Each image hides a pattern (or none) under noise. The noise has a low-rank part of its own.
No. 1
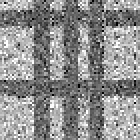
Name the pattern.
bands of rows crossing bands of columns
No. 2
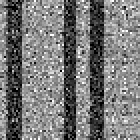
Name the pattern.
bands of columns
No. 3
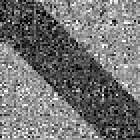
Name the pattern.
a diagonal band
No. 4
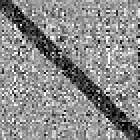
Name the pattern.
a diagonal band
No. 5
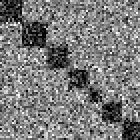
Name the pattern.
blocks along the diagonal
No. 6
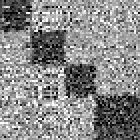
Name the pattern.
blocks along the diagonal
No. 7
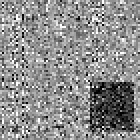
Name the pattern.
one block
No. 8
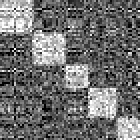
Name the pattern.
blocks along the diagonal
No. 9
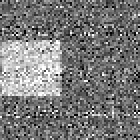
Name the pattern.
one block
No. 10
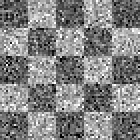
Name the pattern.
a checkerboard
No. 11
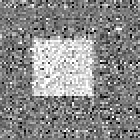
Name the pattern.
one block
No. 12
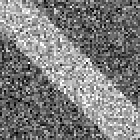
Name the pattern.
a diagonal band
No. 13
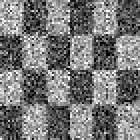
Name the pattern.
a checkerboard
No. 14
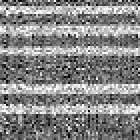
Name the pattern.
bands of rows
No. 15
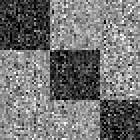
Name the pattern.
blocks along the diagonal
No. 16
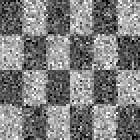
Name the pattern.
a checkerboard
